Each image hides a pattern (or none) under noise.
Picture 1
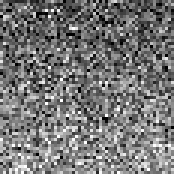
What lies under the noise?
a smooth slope
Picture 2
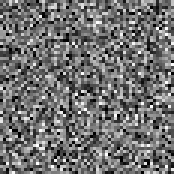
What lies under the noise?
only noise
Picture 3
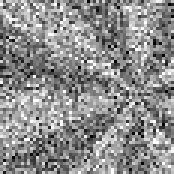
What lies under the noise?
spokes from one point
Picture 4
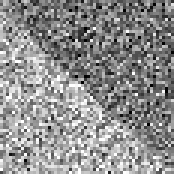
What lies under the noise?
a sharp edge
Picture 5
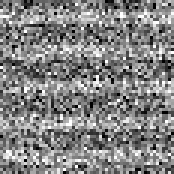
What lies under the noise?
horizontal stripes
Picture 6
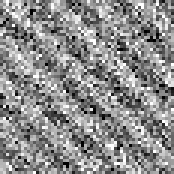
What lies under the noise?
diagonal stripes
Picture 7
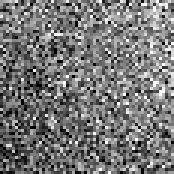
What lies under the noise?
a smooth slope
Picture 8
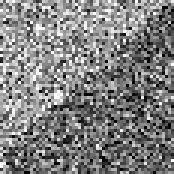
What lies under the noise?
a sharp edge
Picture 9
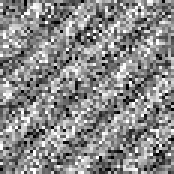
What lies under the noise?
diagonal stripes
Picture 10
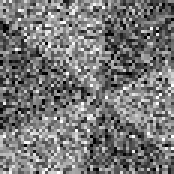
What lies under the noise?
spokes from one point
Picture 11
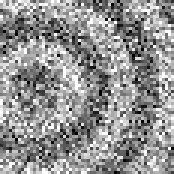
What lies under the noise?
rings round one point
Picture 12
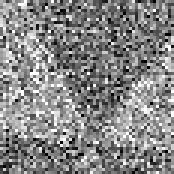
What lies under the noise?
spokes from one point
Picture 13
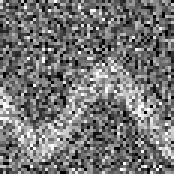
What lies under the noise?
a wavy band
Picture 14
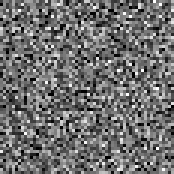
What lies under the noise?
only noise
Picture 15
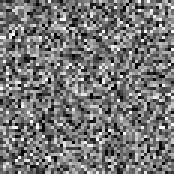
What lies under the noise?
only noise
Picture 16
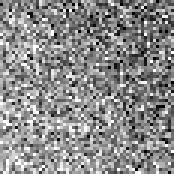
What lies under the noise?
a smooth slope
